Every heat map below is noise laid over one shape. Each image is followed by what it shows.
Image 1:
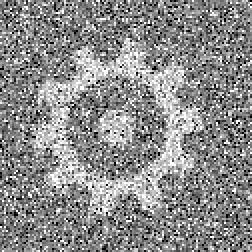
light gear
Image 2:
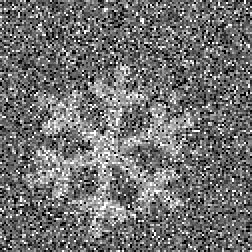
light snowflake
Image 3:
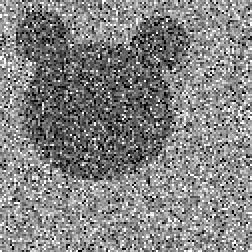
dark bear's head
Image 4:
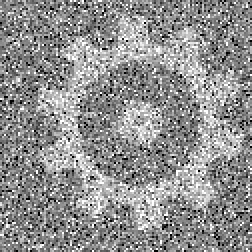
light gear
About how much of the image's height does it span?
nearly all
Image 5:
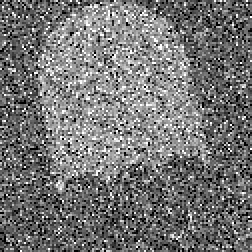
light ghost
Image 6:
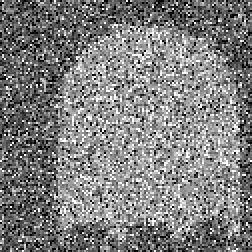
light ghost
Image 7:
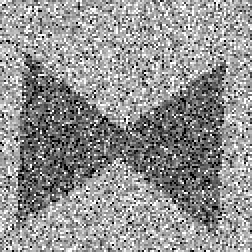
dark bow tie
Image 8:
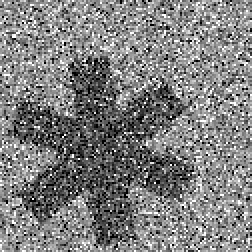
dark asterisk
